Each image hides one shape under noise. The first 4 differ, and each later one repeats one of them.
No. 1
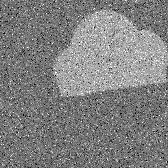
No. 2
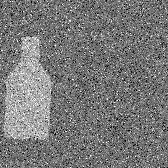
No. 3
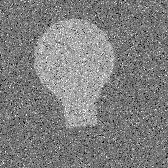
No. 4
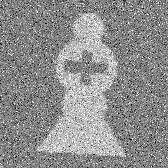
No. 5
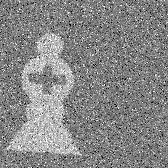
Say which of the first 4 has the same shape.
4
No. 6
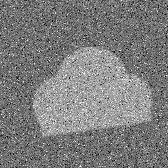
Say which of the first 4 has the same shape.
1
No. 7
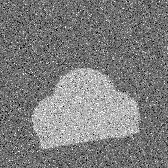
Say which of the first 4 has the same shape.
1
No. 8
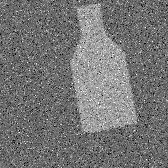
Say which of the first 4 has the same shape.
2
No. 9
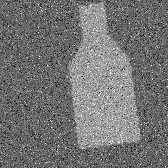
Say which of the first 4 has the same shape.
2
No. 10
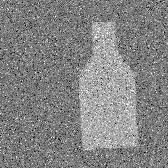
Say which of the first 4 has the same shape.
2
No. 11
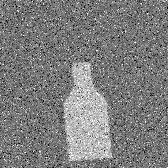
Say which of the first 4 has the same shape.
2
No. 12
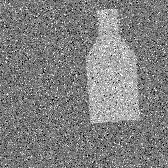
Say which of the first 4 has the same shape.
2
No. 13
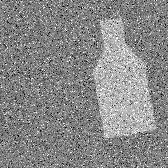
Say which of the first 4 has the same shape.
2
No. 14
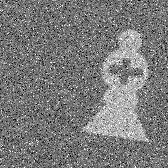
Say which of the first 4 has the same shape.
4
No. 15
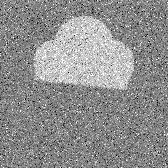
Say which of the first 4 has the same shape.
1
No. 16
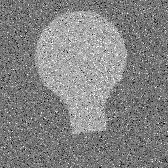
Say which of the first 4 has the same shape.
3
